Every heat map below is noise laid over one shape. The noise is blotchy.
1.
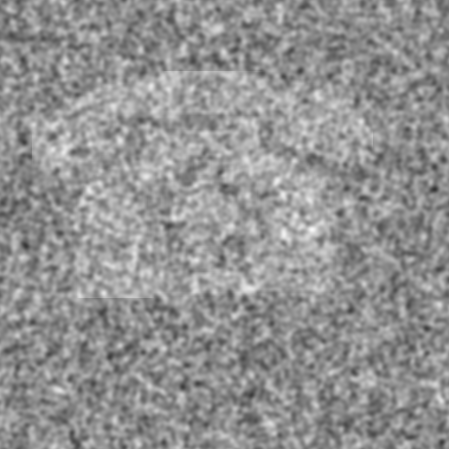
light telephone
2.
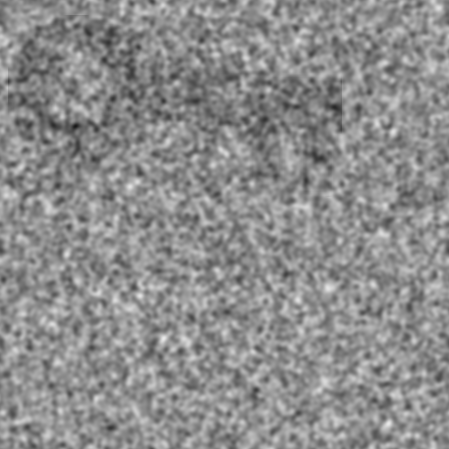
dark key
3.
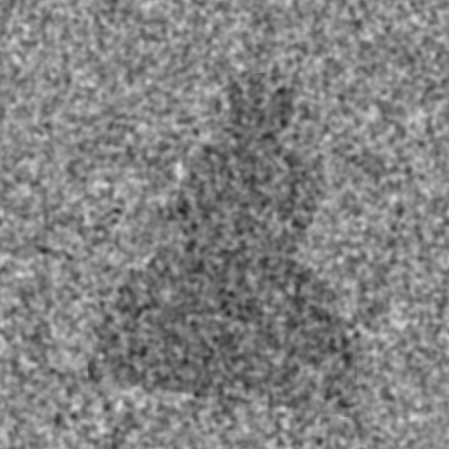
dark chess pawn
